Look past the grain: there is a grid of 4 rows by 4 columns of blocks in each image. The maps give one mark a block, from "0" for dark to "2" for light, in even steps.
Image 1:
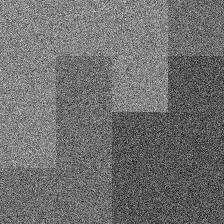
2 2 2 1
2 1 2 0
2 1 0 0
1 1 0 0
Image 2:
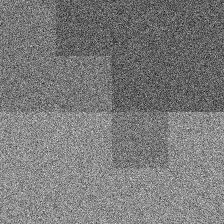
1 0 0 0
1 1 0 0
2 2 1 2
2 2 2 2
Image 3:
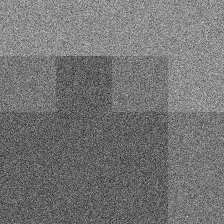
2 2 2 2
1 0 1 2
0 0 0 1
0 0 0 1
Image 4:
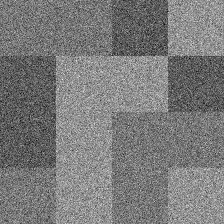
1 1 0 2
0 2 2 0
0 2 1 1
1 2 1 2
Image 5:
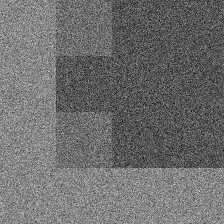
2 1 0 0
2 0 0 0
2 1 0 0
2 2 2 2
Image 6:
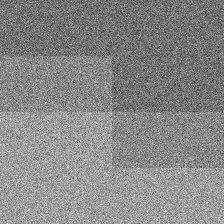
0 0 0 0
1 1 0 0
2 2 1 1
2 2 2 2
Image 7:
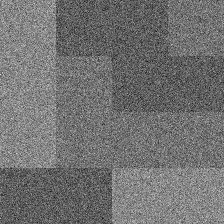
2 0 0 1
2 1 0 0
2 1 1 1
0 0 2 2
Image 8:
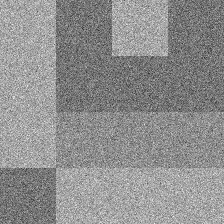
2 0 2 0
2 0 0 0
2 1 1 1
0 2 2 2
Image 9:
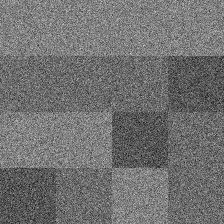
2 2 2 2
1 1 1 0
2 2 0 1
0 1 2 1
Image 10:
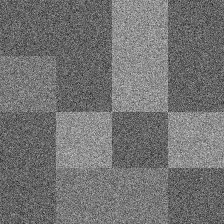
0 0 2 0
1 0 2 0
0 2 0 2
0 1 1 0
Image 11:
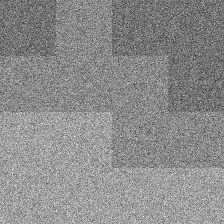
0 1 0 0
1 1 1 0
2 2 1 1
2 2 2 2
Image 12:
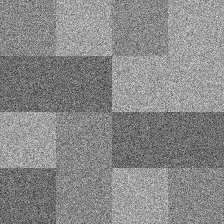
1 2 1 2
0 0 2 2
2 1 0 0
0 1 2 1
